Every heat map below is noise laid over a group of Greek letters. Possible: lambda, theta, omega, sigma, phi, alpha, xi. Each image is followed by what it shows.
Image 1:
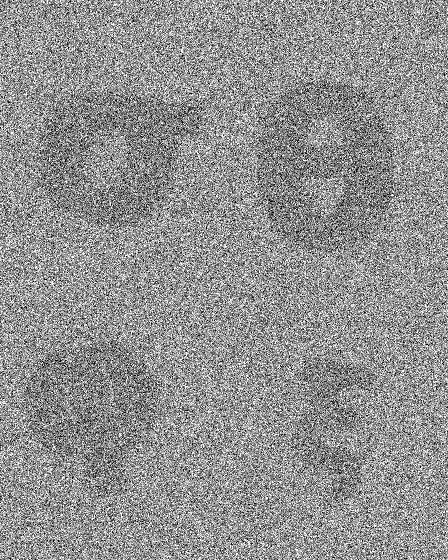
top left: sigma; top right: theta; bottom left: phi; bottom right: xi
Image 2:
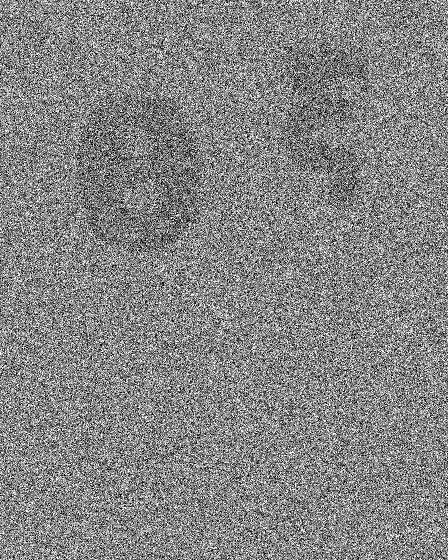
top left: theta; top right: xi
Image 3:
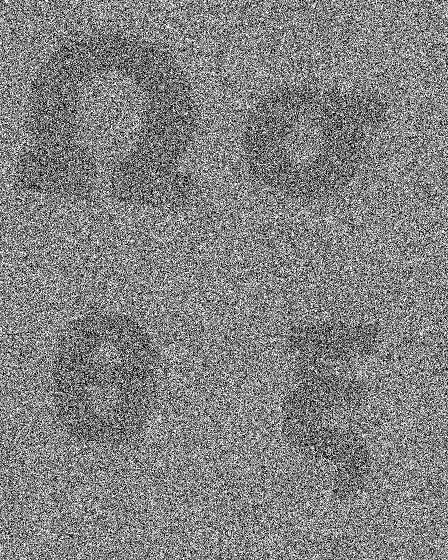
top left: omega; top right: sigma; bottom left: theta; bottom right: xi
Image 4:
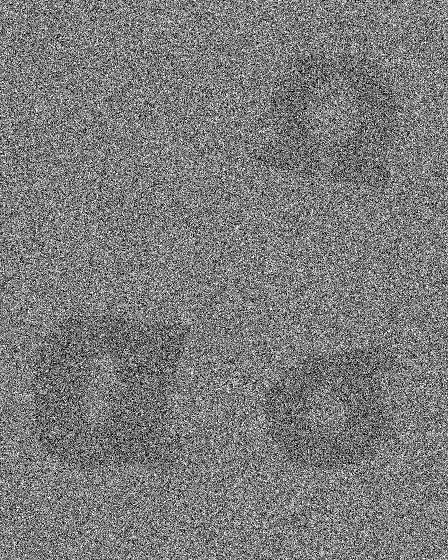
top right: omega; bottom left: alpha; bottom right: sigma
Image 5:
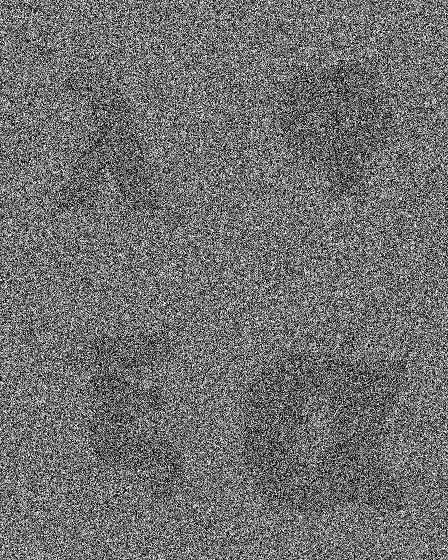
top left: lambda; top right: phi; bottom left: xi; bottom right: alpha
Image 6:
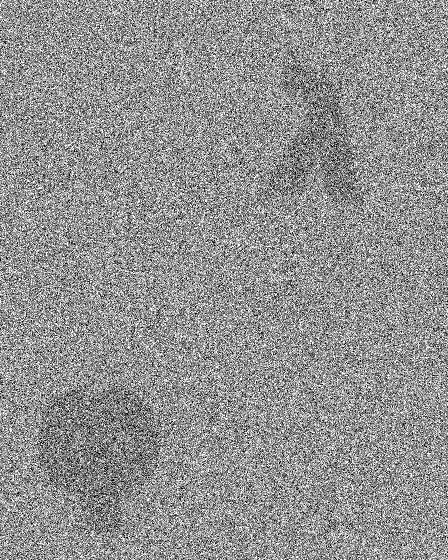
top right: lambda; bottom left: phi
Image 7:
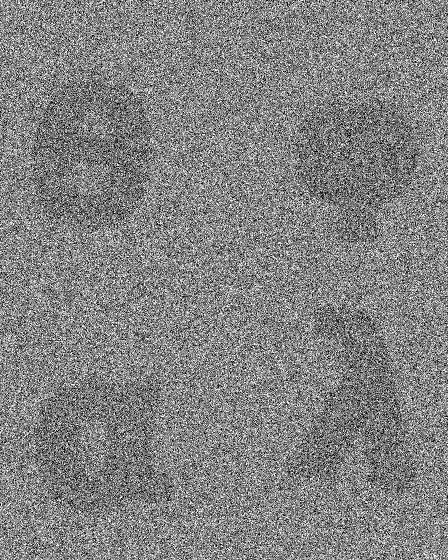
top left: theta; top right: phi; bottom left: alpha; bottom right: lambda
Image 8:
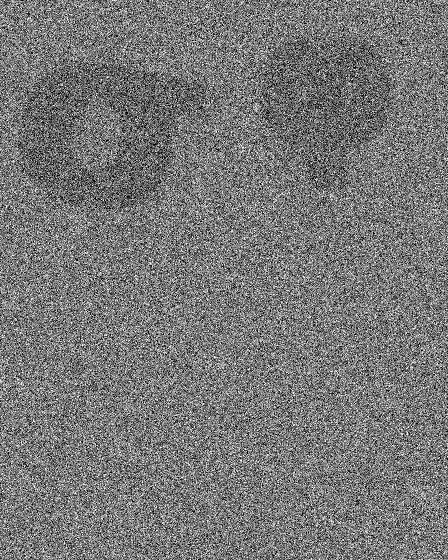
top left: sigma; top right: phi
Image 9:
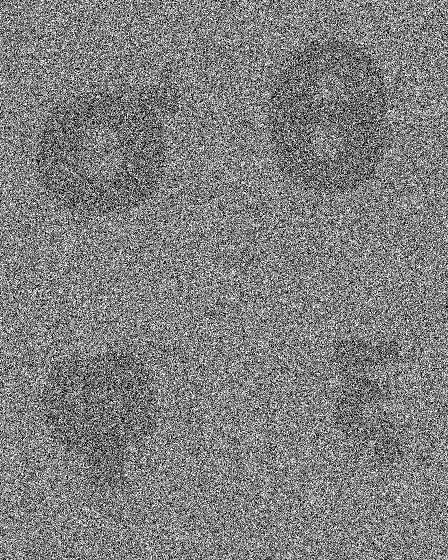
top left: sigma; top right: theta; bottom left: phi; bottom right: xi
